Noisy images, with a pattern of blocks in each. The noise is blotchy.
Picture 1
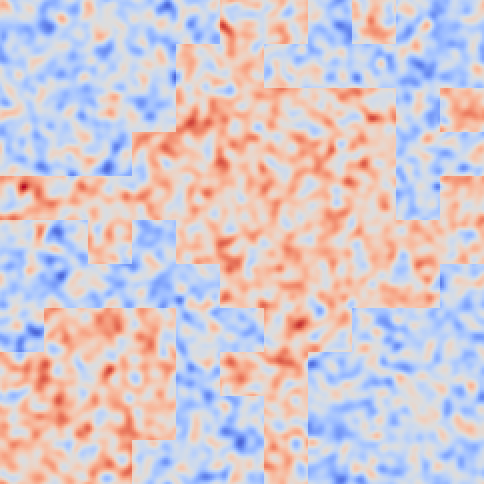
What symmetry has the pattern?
mirrored about the diagonal from the bottom left
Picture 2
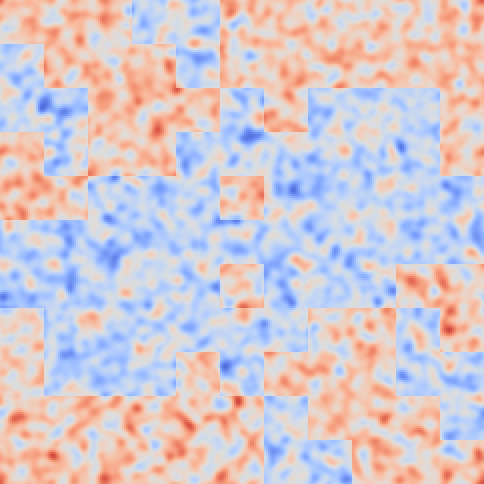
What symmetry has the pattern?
the same after a half turn
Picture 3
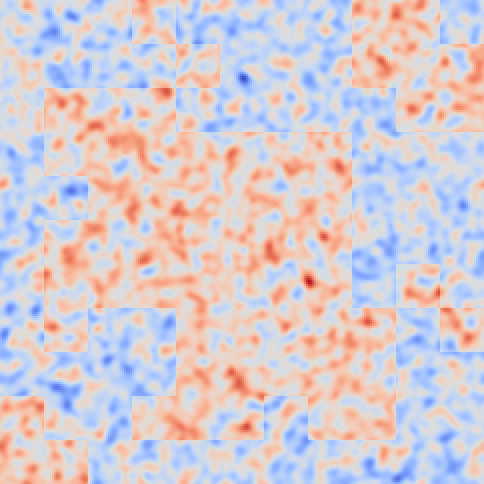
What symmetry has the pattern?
mirrored about the diagonal from the bottom left
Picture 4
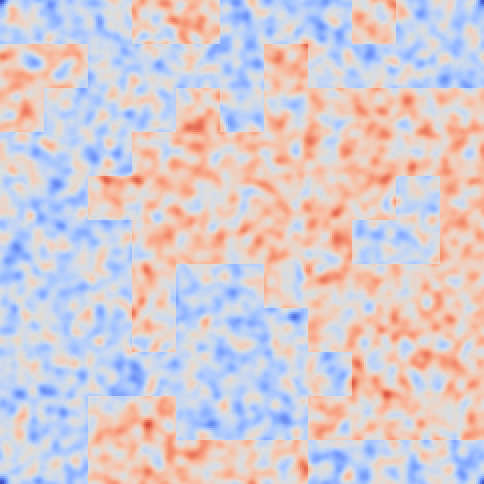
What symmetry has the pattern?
no symmetry
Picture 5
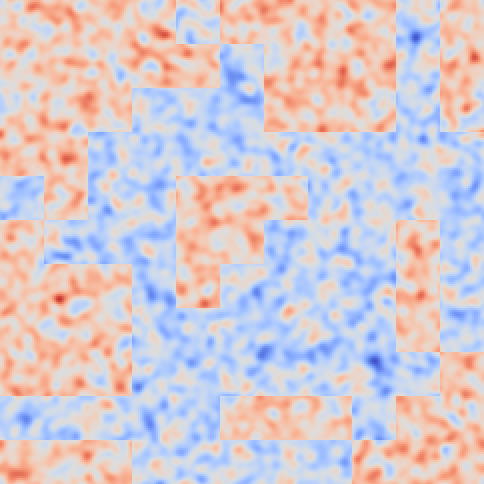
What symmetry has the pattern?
mirrored about the diagonal from the top left
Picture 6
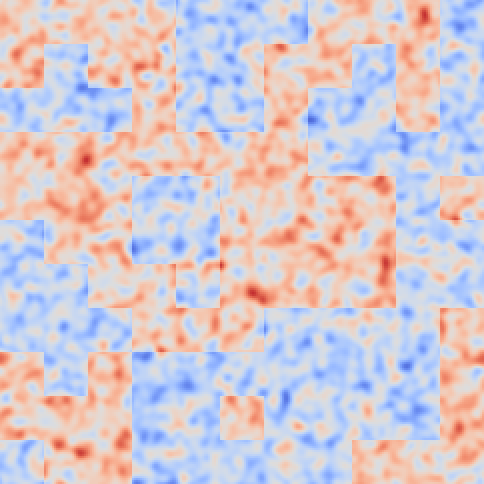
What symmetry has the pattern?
no symmetry
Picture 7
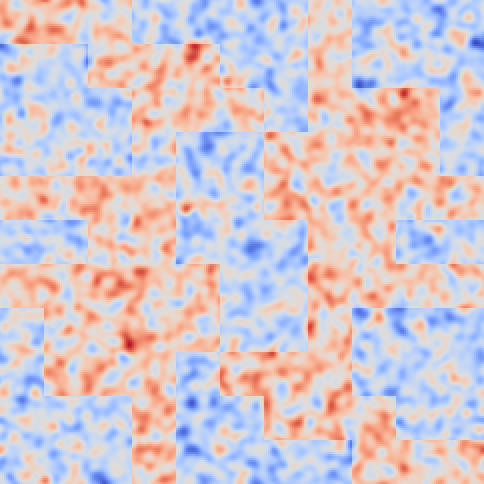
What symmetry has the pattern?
the same after a half turn
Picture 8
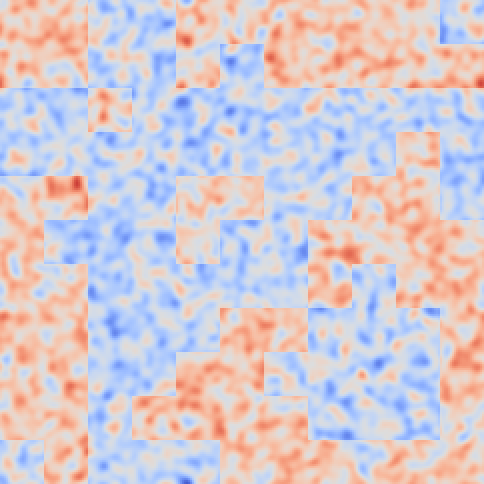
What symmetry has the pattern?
mirrored about the diagonal from the top left
